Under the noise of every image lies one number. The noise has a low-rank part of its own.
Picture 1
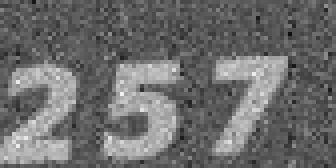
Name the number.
257
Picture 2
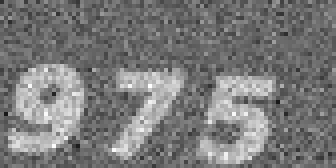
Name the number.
975
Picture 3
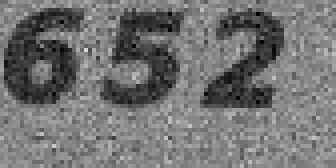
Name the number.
652
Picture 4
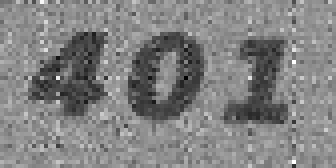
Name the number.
401
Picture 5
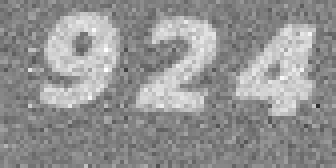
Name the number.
924
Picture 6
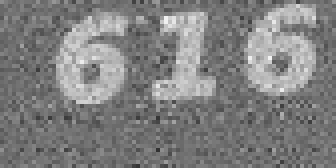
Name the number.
616
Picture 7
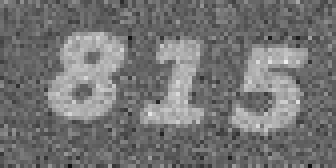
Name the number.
815
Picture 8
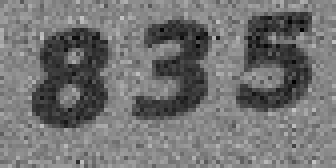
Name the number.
835
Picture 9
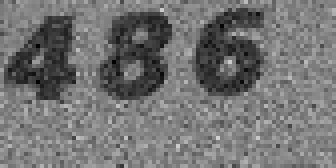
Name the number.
486
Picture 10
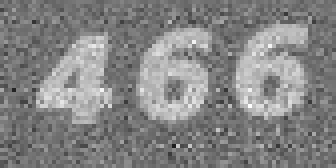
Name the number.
466
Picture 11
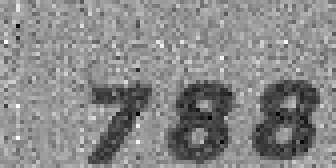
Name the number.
788
